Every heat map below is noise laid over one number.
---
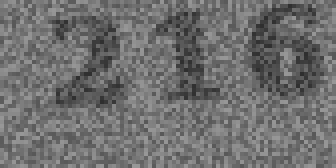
216
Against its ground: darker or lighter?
darker
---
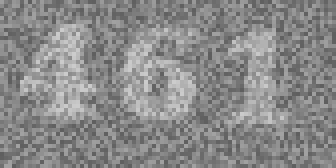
461
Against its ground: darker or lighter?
lighter
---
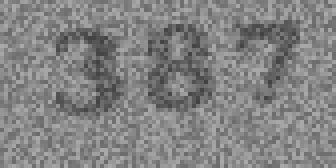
387
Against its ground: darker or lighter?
darker
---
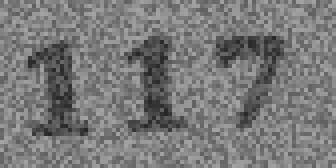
117
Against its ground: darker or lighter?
darker
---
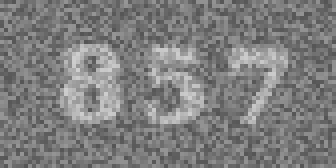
857
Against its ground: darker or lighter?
lighter
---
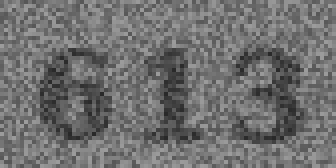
613
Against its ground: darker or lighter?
darker
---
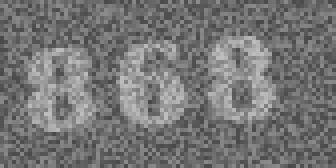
868
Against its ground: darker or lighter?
lighter
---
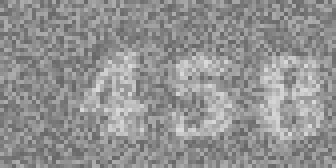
458
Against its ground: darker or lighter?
lighter
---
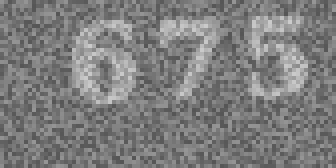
675
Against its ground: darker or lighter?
lighter
